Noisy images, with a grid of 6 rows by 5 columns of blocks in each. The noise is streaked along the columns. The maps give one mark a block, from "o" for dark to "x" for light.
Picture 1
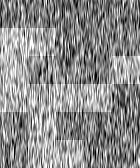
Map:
ooooo
xxooo
xooox
xxxxo
oxooo
oxxoo
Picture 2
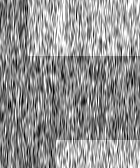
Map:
oxxxx
oxxxx
ooooo
ooooo
ooooo
ooxxx
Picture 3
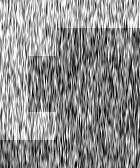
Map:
xxxxx
xxooo
xoooo
xoooo
xxooo
ooooo
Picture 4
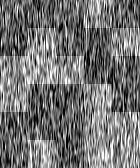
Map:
oooxo
oxoox
xxxoo
xooxo
oooxx
oxoxx
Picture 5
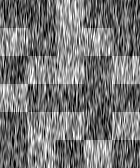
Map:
ooxoo
xoxxo
oxxox
xoooo
oxxox
oxoxo
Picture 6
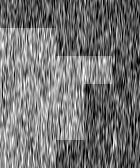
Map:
ooooo
xxooo
xxxxo
xxxoo
xxxoo
xxooo
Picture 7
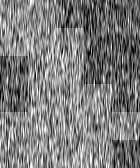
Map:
xxooo
xxxoo
oxxoo
oxxxo
xxxxx
xxxxo
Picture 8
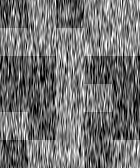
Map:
oxoxx
xxxxx
ooxoo
ooxxo
xoxoo
oxxox
